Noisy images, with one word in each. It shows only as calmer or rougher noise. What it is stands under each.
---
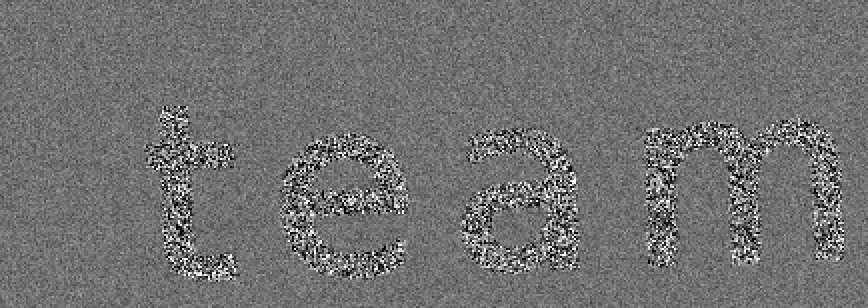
team
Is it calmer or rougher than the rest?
rougher
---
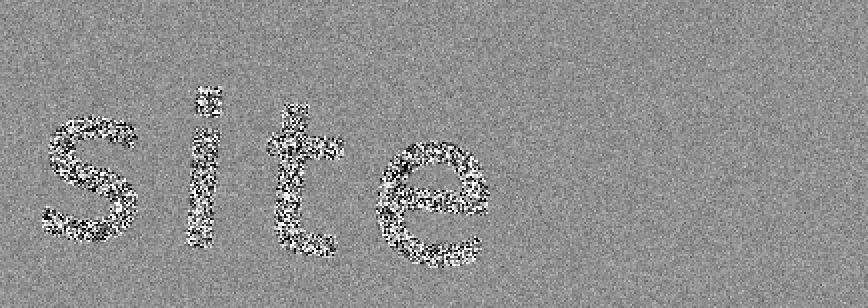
site
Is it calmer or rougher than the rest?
rougher
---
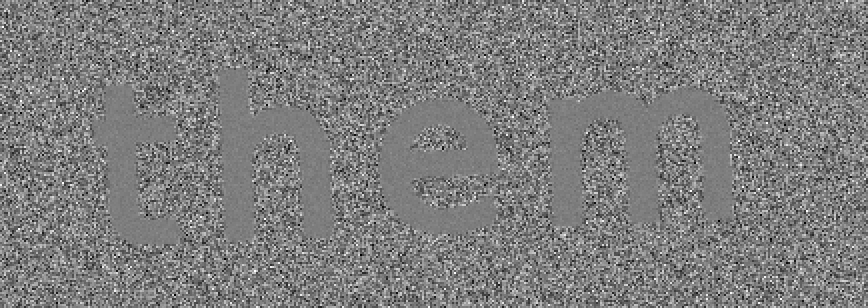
them
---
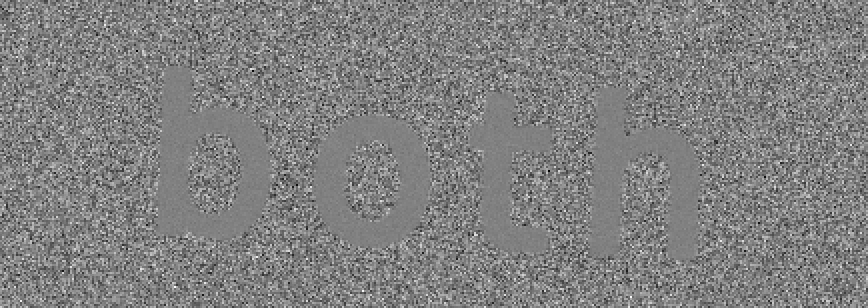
both
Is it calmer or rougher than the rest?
calmer
